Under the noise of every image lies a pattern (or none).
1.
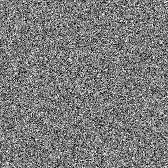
only noise
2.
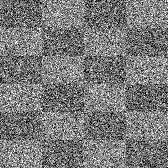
a checkerboard
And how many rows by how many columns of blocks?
6 by 4
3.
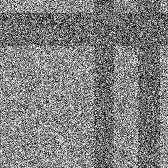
bands of rows crossing bands of columns
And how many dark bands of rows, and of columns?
1 and 2
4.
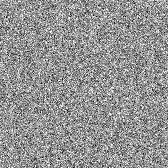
only noise
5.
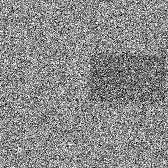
one block
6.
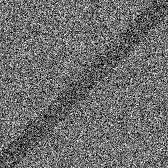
a diagonal band
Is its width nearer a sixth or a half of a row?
a sixth
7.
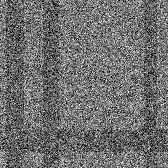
bands of rows crossing bands of columns
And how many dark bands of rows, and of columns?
1 and 3
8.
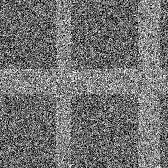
bands of rows crossing bands of columns
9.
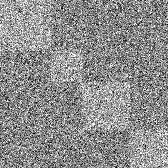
blocks along the diagonal
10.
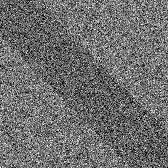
a diagonal band
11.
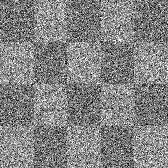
a checkerboard
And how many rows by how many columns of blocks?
4 by 5
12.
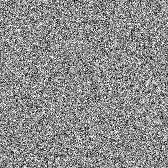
only noise
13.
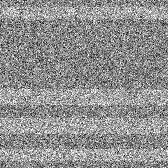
bands of rows
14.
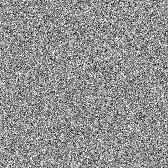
only noise
